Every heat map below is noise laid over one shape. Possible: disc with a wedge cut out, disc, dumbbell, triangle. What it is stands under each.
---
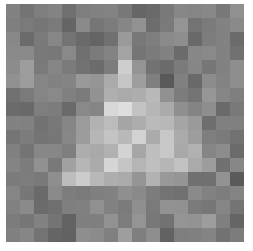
triangle
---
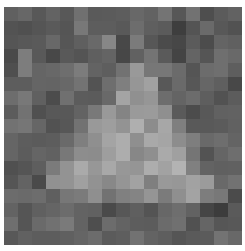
triangle
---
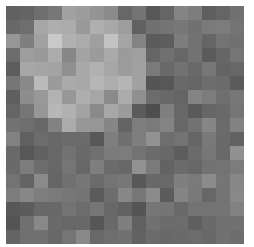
disc
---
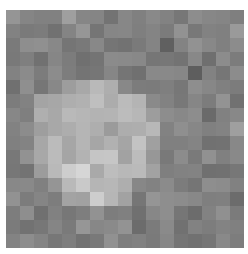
disc
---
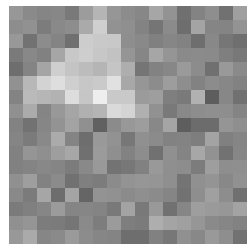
triangle
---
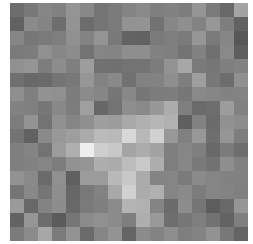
triangle
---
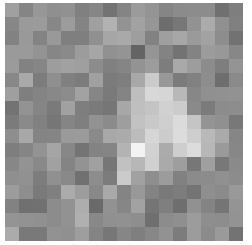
triangle
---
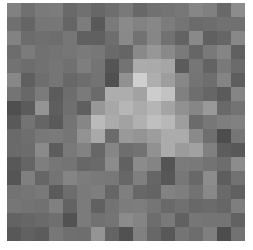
triangle
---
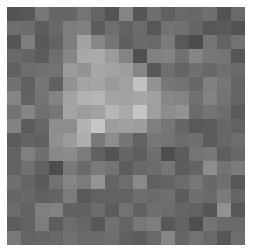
triangle
